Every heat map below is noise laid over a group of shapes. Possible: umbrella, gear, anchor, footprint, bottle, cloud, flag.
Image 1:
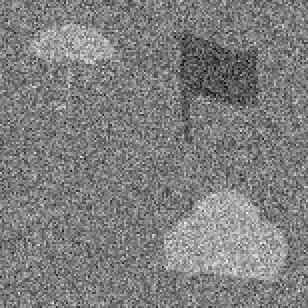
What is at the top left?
umbrella
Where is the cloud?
bottom right
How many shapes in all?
3
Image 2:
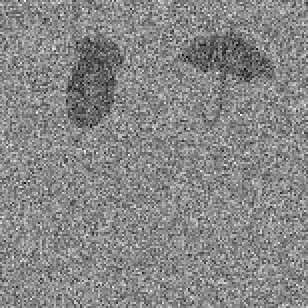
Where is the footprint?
top left
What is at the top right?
umbrella
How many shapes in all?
2
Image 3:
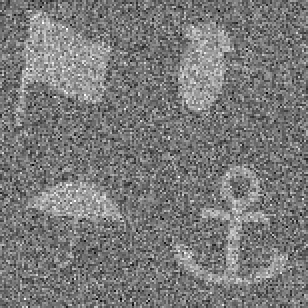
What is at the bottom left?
umbrella
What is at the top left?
flag
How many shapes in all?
4
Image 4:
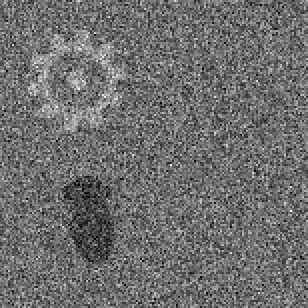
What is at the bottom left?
footprint
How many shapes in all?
2
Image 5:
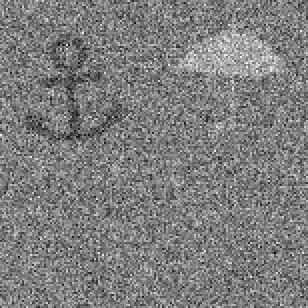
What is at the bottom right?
nothing
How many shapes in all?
2
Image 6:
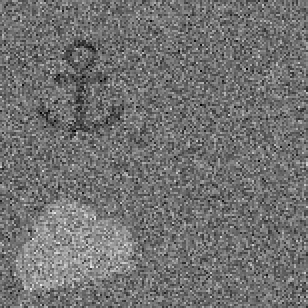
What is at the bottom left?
cloud
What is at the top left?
anchor
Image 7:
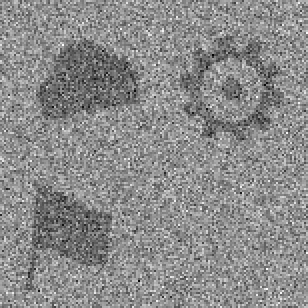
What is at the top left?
cloud
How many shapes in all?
3
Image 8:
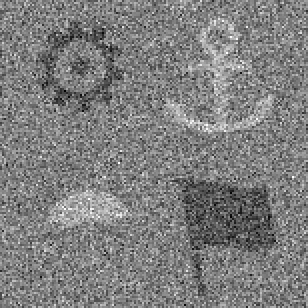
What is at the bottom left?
umbrella
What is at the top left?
gear
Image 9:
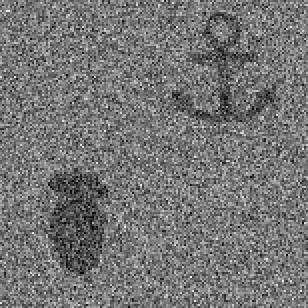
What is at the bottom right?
nothing
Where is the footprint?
bottom left
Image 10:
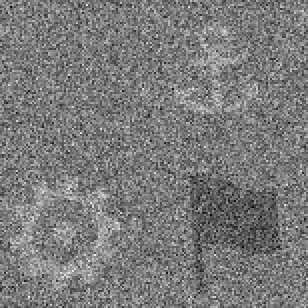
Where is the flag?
bottom right
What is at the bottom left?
gear
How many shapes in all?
3
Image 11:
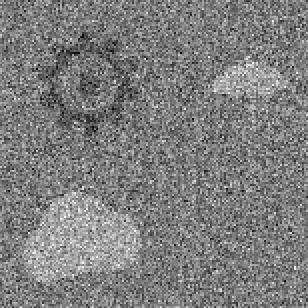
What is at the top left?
gear
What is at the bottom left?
cloud
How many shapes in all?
3
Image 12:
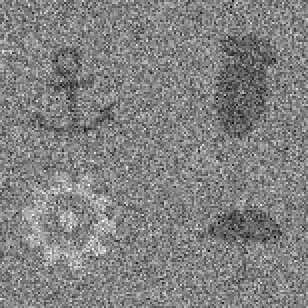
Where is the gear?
bottom left
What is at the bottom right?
umbrella
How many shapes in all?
4
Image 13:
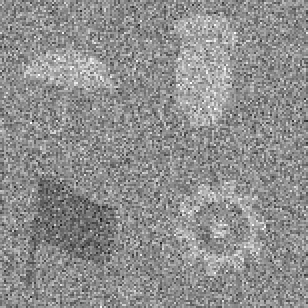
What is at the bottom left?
flag
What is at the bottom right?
gear
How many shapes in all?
4
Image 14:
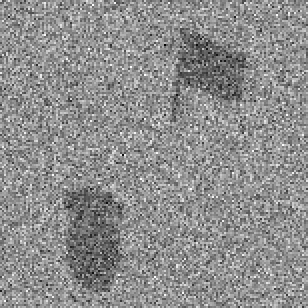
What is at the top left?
nothing
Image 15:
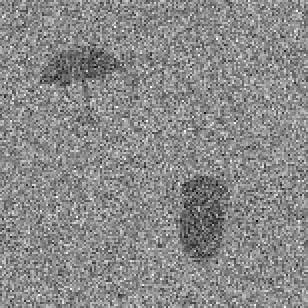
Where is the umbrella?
top left
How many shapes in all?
2
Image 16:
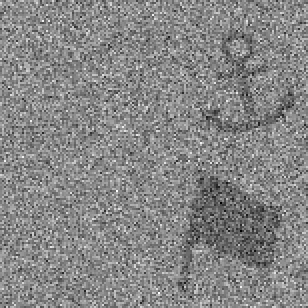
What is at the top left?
nothing
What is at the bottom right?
flag
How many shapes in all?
2
